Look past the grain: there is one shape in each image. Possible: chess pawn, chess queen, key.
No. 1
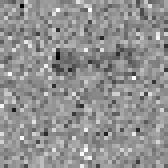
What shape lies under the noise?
key
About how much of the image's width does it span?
half
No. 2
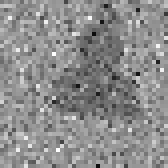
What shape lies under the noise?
chess pawn
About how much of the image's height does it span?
two thirds
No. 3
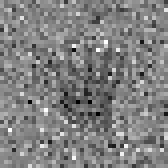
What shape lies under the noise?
chess queen
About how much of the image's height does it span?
half
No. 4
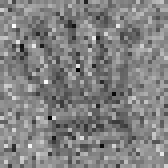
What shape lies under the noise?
chess queen
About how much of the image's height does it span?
nearly all
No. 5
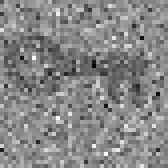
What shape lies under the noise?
key
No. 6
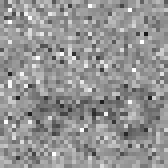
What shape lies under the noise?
key
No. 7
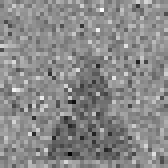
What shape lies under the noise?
chess pawn
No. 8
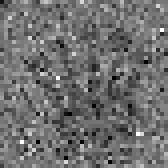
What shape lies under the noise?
chess queen
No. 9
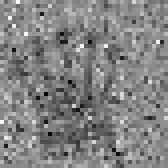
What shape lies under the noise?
chess queen
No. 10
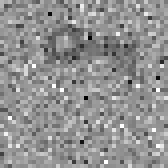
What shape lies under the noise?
key
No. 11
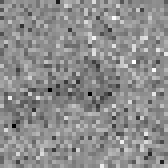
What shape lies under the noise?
key
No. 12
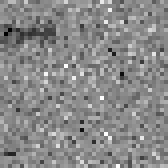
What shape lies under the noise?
key
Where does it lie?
top left
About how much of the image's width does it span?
a third
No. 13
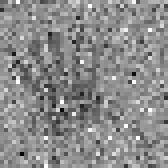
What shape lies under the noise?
chess queen
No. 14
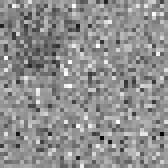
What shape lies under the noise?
chess queen
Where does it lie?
top left
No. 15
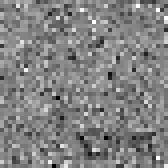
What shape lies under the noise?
key
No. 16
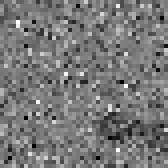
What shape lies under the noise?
key
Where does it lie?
bottom right
